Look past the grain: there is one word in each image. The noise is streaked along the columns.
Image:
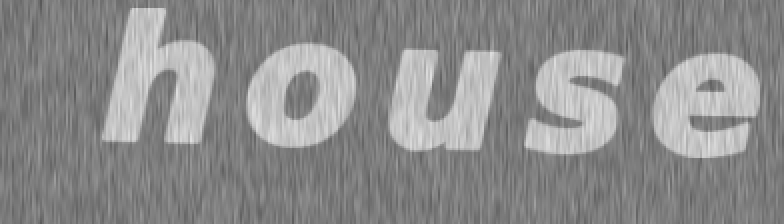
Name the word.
house
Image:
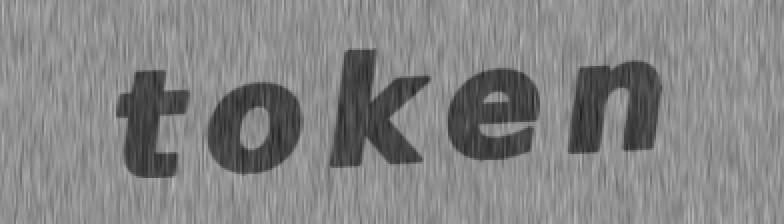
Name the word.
token
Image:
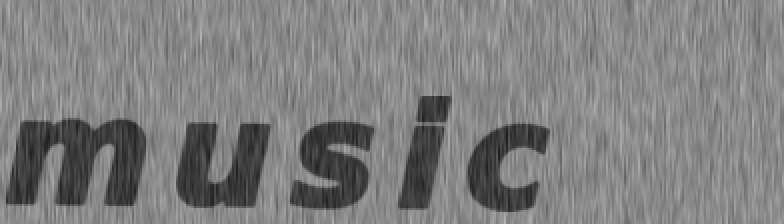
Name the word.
music
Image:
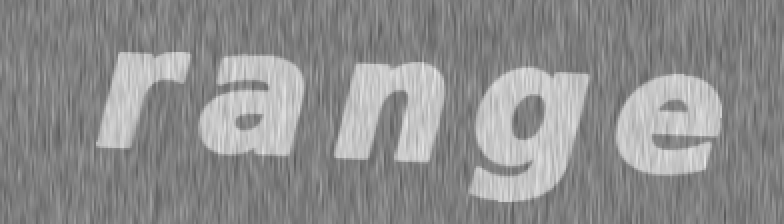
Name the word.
range
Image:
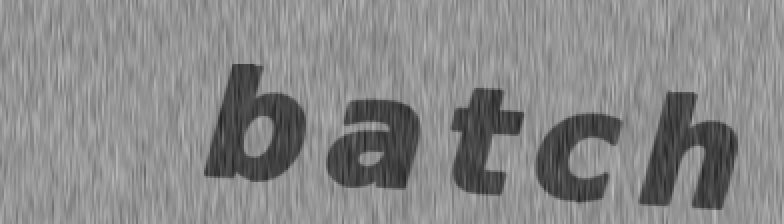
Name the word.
batch
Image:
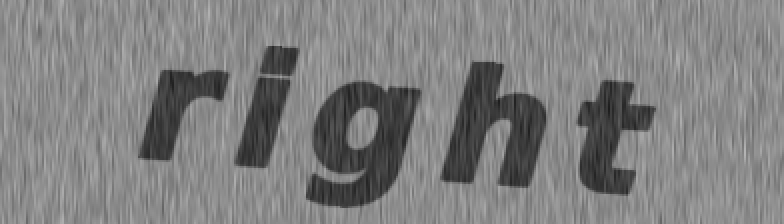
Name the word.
right
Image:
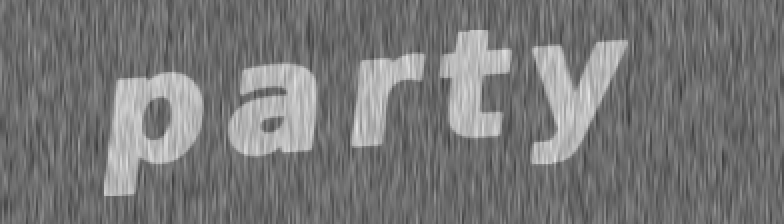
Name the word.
party
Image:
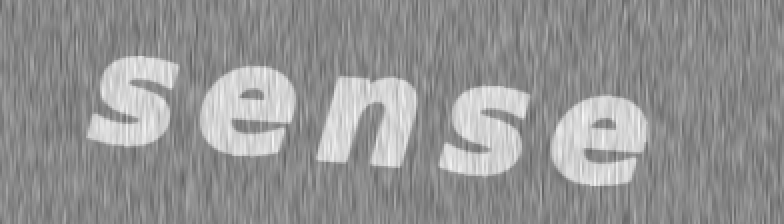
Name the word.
sense
